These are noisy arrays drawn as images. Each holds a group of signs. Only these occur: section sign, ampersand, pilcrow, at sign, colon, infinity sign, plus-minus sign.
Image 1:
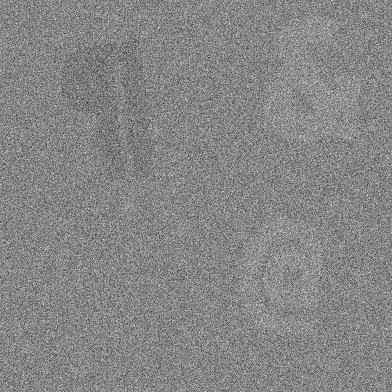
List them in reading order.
top left: dark pilcrow; top right: light ampersand; bottom right: light at sign
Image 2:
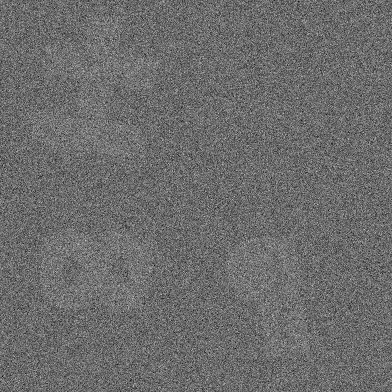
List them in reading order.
top left: light plus-minus sign; bottom left: light infinity sign; bottom right: light pilcrow
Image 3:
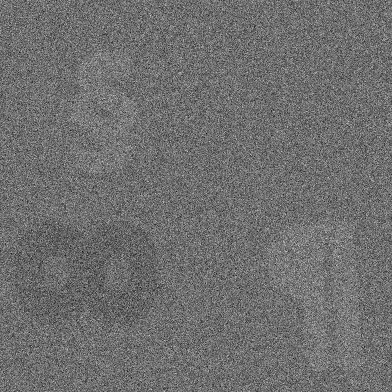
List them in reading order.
top left: light section sign; bottom left: dark infinity sign; bottom right: light pilcrow
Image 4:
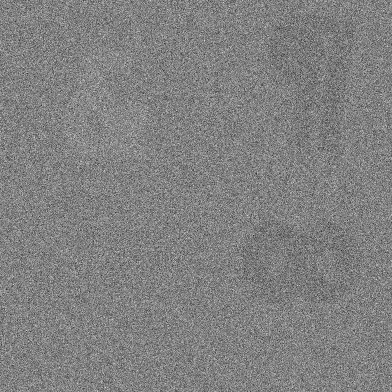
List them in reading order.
top left: light ampersand; top right: dark pilcrow; bottom right: dark infinity sign
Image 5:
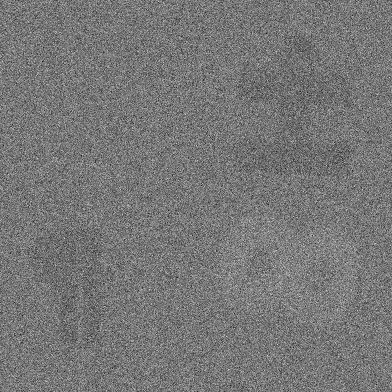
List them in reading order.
top right: dark plus-minus sign; bottom left: dark pilcrow; bottom right: light infinity sign
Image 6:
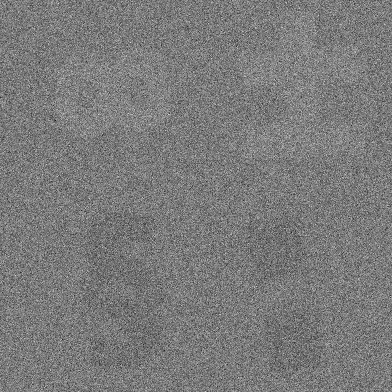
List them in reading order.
top left: light infinity sign; top right: light plus-minus sign; bottom left: dark section sign; bottom right: dark colon
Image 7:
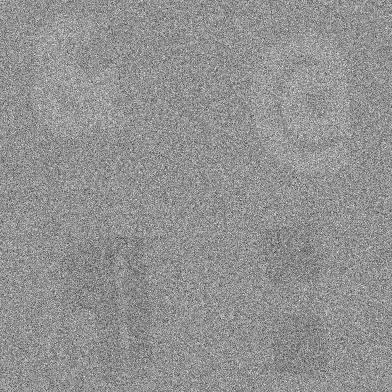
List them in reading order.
top left: light ampersand; top right: light at sign; bottom left: dark pilcrow; bottom right: dark colon
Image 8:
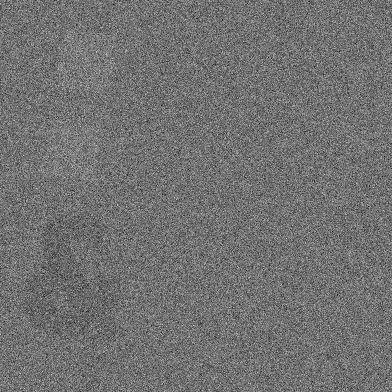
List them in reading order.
top left: light colon; bottom left: dark ampersand
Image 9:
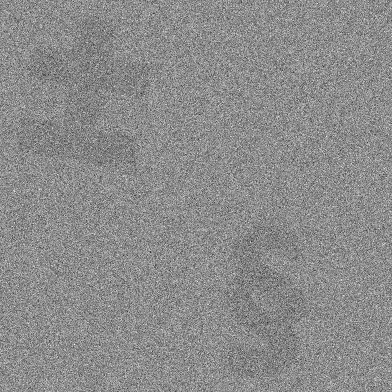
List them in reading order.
top left: dark plus-minus sign; bottom right: dark section sign
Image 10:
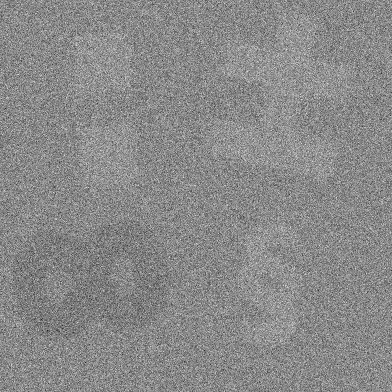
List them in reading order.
top left: light colon; top right: light plus-minus sign; bottom left: dark infinity sign; bottom right: light section sign
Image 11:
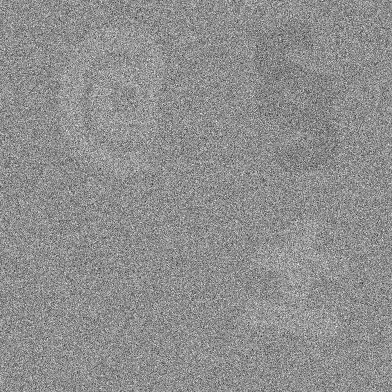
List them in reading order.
top left: light at sign; top right: dark section sign; bottom right: light plus-minus sign
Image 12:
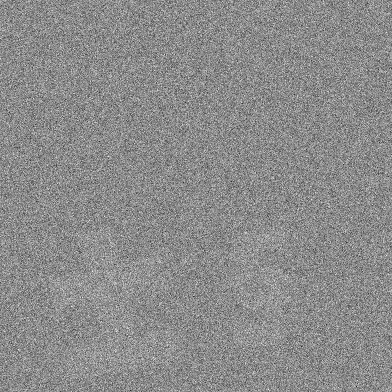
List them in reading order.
bottom left: light plus-minus sign; bottom right: light section sign
